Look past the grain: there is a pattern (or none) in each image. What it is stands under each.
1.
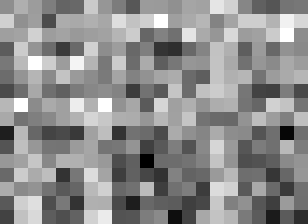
bands of rows crossing bands of columns
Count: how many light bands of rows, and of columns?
3 and 3
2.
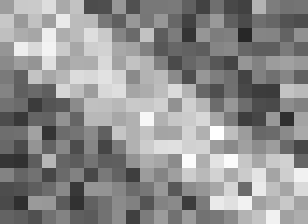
a diagonal band
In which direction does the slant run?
top left to bottom right
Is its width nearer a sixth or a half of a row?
a half
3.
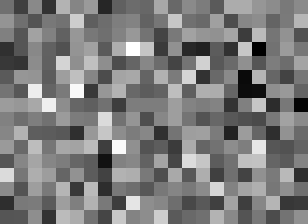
only noise
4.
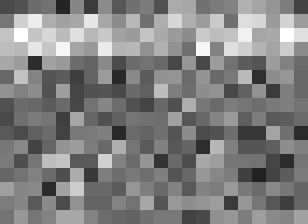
one band of rows
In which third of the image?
top
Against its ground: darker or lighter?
lighter
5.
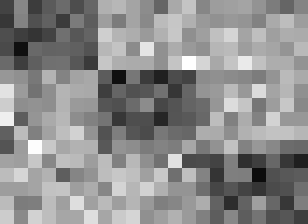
blocks along the diagonal
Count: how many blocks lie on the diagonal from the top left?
3
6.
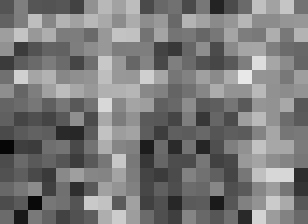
bands of rows crossing bands of columns
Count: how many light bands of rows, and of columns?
2 and 2
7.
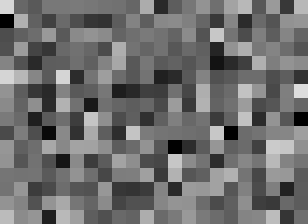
only noise
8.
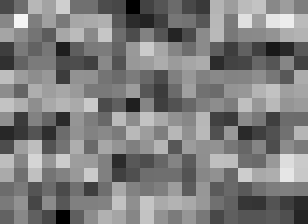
a checkerboard
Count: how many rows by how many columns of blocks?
6 by 3
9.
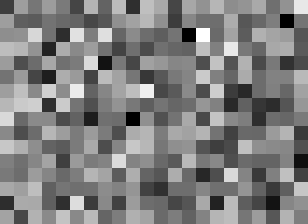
only noise
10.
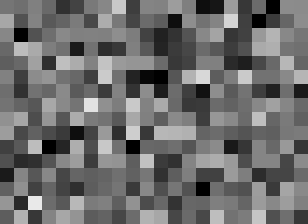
only noise
